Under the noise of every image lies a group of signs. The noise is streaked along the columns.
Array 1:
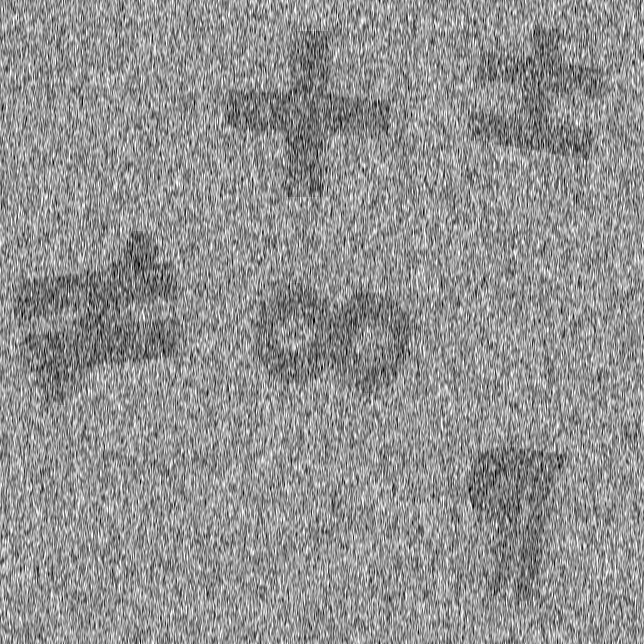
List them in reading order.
top middle: plus sign; top right: plus-minus sign; middle left: not-equal sign; centre: infinity sign; bottom right: pilcrow
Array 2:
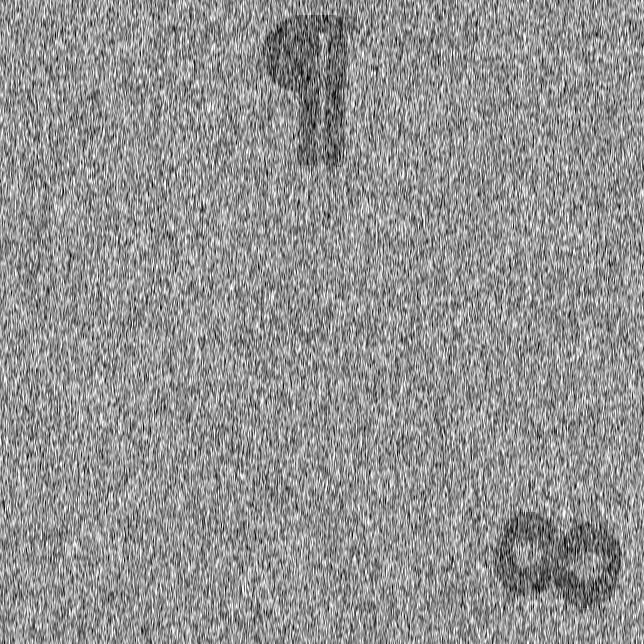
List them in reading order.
top middle: pilcrow; bottom right: infinity sign
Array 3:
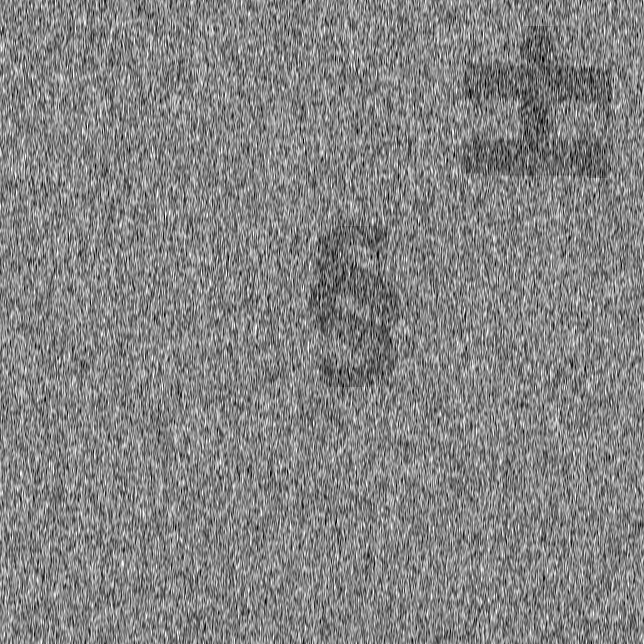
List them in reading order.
top right: plus-minus sign; centre: section sign
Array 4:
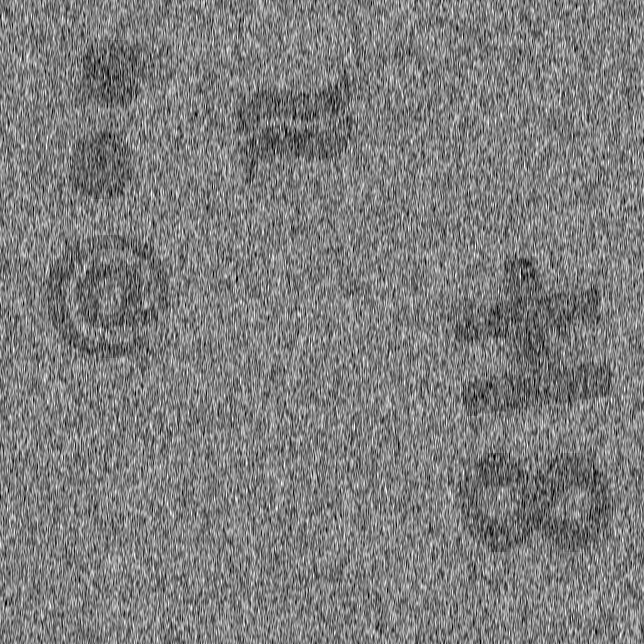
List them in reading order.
top left: colon; top middle: approximately sign; middle left: at sign; middle right: plus-minus sign; bottom right: infinity sign
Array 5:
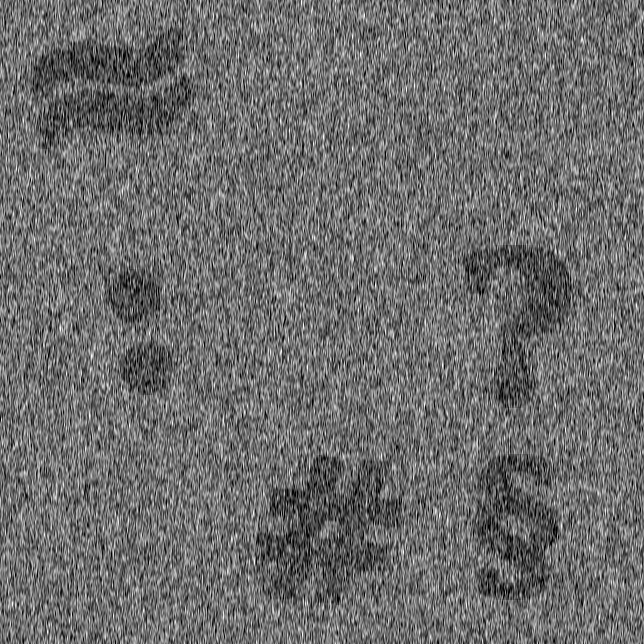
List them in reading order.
top left: approximately sign; middle left: colon; middle right: question mark; bottom middle: hash sign; bottom right: section sign
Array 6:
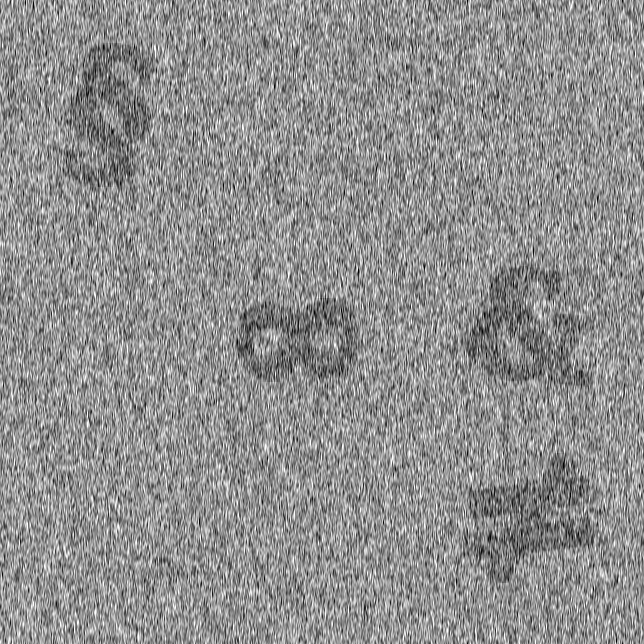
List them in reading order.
top left: section sign; centre: infinity sign; middle right: ampersand; bottom right: not-equal sign
